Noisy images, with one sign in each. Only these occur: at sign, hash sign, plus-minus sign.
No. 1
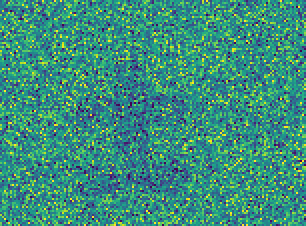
plus-minus sign
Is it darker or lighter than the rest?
darker
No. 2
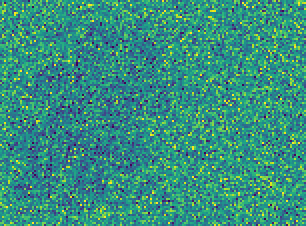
hash sign
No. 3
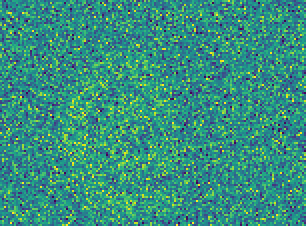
at sign
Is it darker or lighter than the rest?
lighter
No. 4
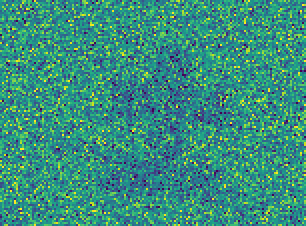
plus-minus sign
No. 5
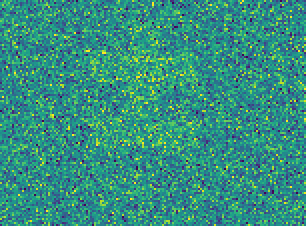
plus-minus sign
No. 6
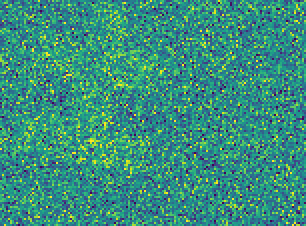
plus-minus sign
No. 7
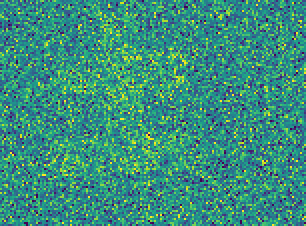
plus-minus sign
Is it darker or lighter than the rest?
lighter
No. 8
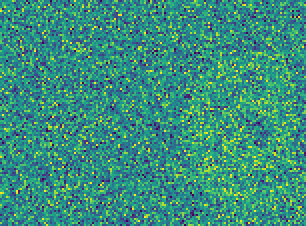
at sign
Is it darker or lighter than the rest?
lighter
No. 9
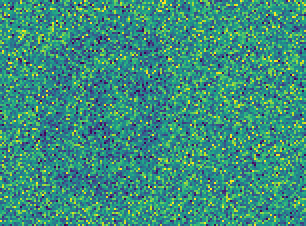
at sign
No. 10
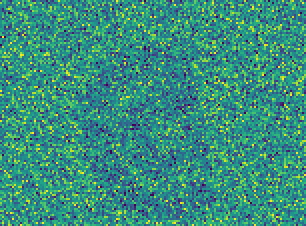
at sign
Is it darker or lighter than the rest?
darker
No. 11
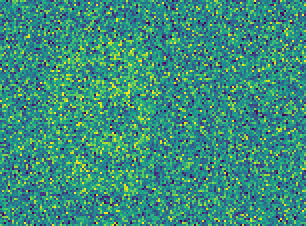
at sign
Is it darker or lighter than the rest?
lighter
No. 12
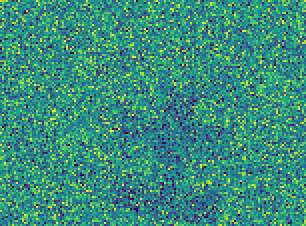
plus-minus sign
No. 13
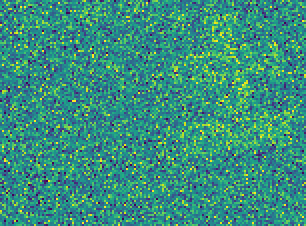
plus-minus sign
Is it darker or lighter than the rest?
lighter
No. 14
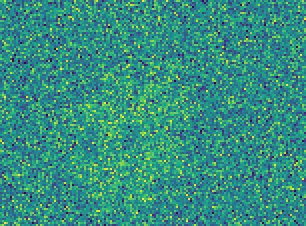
hash sign
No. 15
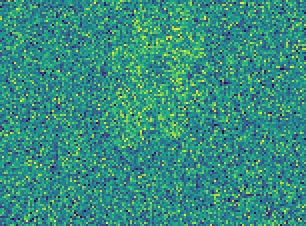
hash sign
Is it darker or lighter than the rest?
lighter
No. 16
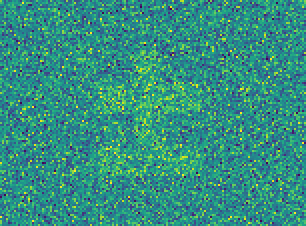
plus-minus sign
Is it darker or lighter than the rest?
lighter
